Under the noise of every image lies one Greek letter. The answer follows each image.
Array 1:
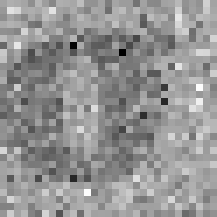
sigma
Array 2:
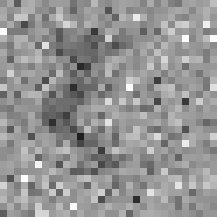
xi
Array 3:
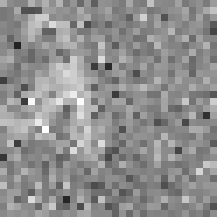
lambda
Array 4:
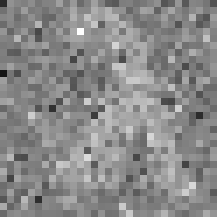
lambda
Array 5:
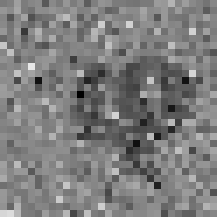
phi
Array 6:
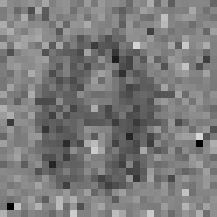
theta
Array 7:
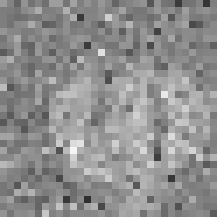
phi
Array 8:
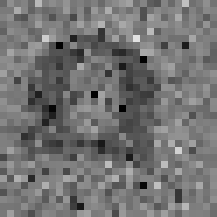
omega
